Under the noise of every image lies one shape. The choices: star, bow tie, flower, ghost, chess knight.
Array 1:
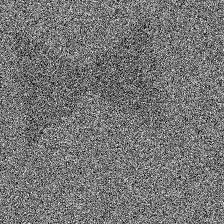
bow tie
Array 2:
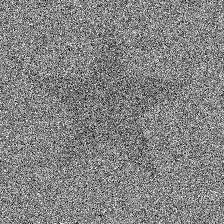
star
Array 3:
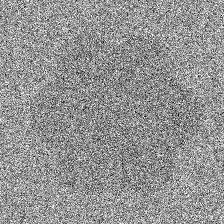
flower
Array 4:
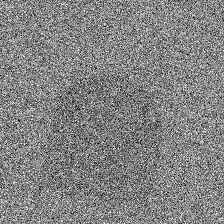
ghost
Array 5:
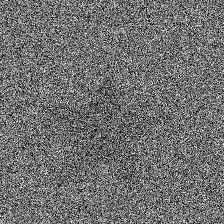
star
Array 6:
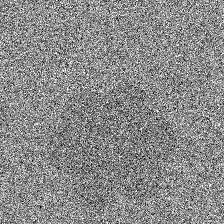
flower
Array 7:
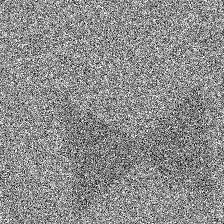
bow tie
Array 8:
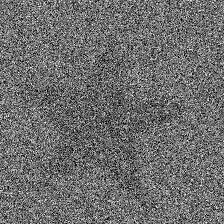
star
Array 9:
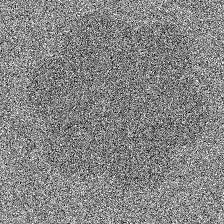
flower
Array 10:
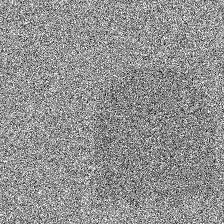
ghost
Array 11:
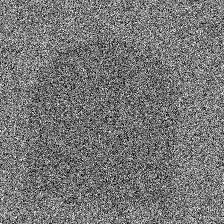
ghost
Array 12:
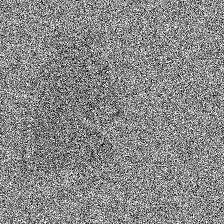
chess knight
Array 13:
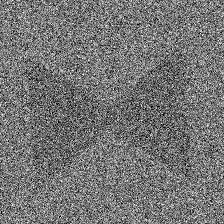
bow tie
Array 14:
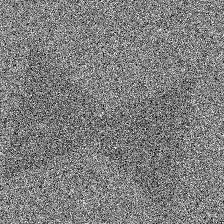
bow tie
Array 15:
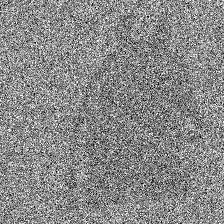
chess knight
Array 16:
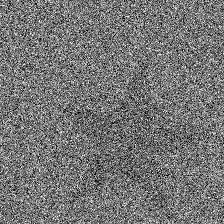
star
